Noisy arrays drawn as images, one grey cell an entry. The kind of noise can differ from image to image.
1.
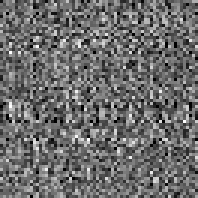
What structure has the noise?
low rank plus noise
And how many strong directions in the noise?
five to eight
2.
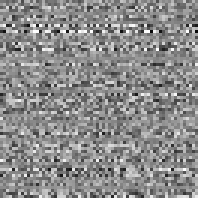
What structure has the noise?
rows of uneven size
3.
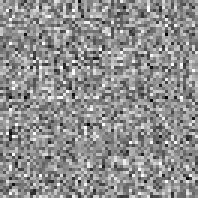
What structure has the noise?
low rank plus noise
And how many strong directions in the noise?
five to eight
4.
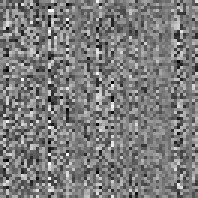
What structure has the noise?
columns of uneven size
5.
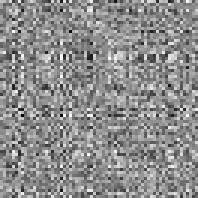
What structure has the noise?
low rank plus noise
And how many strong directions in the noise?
two
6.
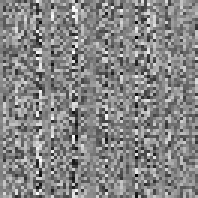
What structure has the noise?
columns of uneven size
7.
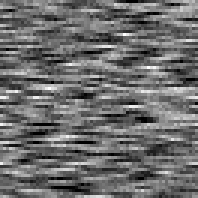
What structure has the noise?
streaked along the rows
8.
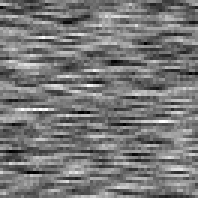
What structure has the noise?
streaked along the rows
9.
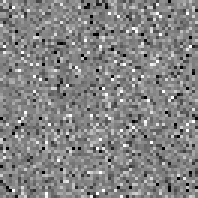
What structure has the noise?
heavy tails
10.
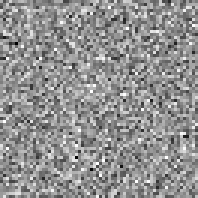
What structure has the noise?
independent entries
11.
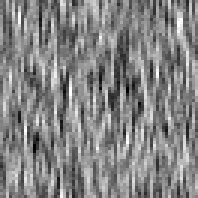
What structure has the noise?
streaked along the columns
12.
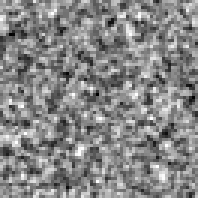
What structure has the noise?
blotchy
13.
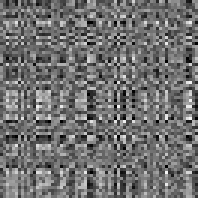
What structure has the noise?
low rank plus noise
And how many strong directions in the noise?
one
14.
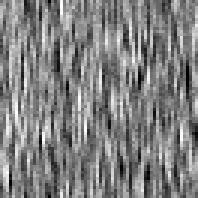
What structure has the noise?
streaked along the columns
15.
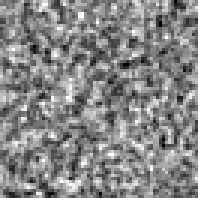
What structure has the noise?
blotchy
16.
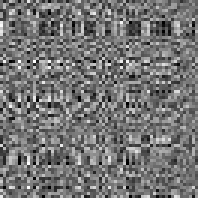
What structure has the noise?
low rank plus noise
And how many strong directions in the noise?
two
